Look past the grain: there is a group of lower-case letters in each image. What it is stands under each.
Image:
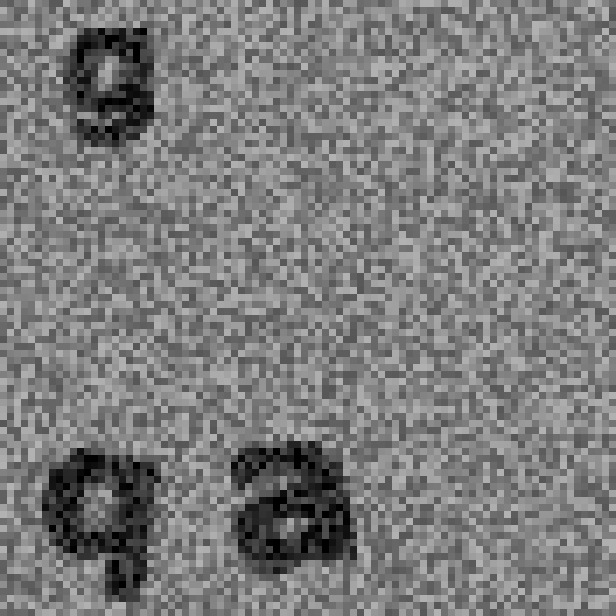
top left: g; bottom left: q; bottom middle: a
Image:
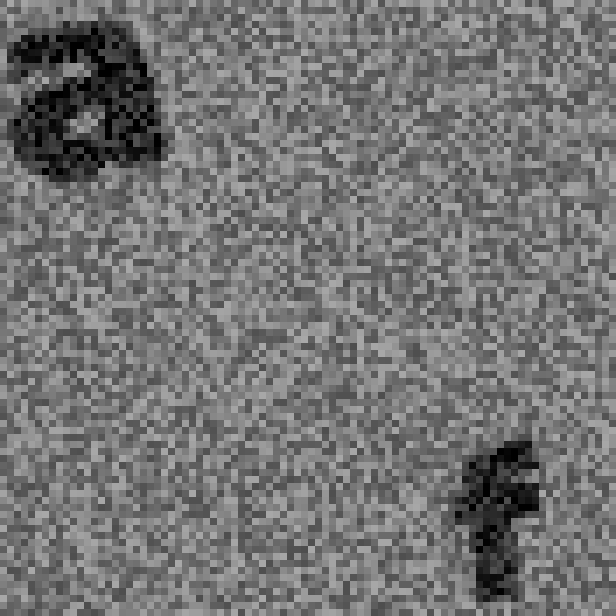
top left: a; bottom right: f
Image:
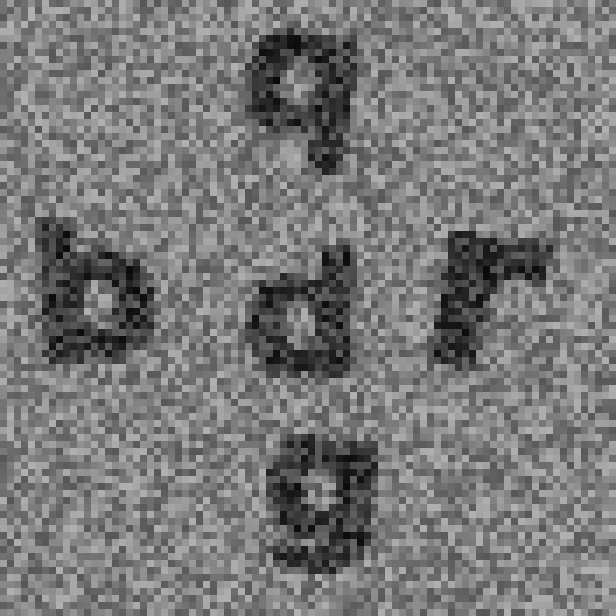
top middle: q; middle left: b; centre: d; middle right: r; bottom middle: g
